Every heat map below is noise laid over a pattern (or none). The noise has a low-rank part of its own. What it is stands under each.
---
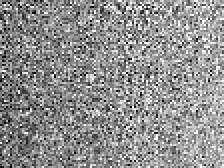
a smooth slope
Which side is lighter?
right
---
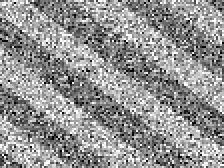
diagonal stripes
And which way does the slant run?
top left to bottom right
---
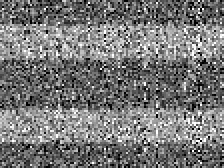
horizontal stripes
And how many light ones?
2
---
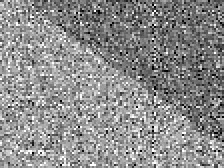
a sharp edge
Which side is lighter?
bottom left
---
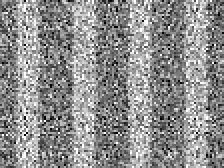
vertical stripes
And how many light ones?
4
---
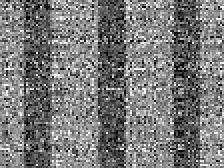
vertical stripes
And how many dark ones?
3
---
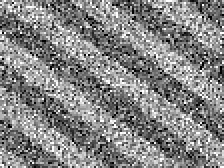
diagonal stripes
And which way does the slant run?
top left to bottom right
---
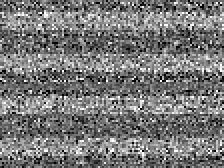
horizontal stripes
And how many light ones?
4
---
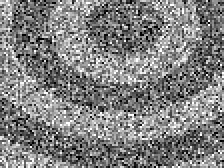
rings round one point
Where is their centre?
top middle
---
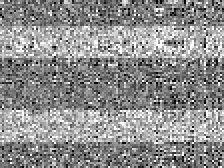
horizontal stripes
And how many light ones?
2
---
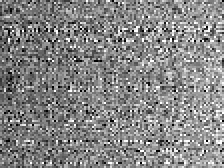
a smooth slope
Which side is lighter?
right
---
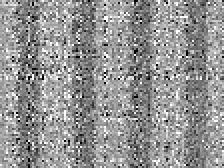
vertical stripes
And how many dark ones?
4
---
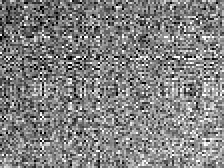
a smooth slope
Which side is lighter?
bottom right
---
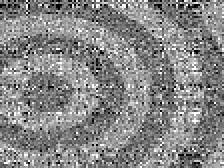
rings round one point
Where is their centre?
middle left
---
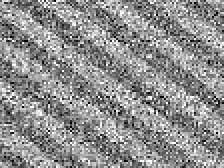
diagonal stripes
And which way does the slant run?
top left to bottom right
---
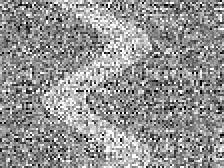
a wavy band
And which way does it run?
top to bottom
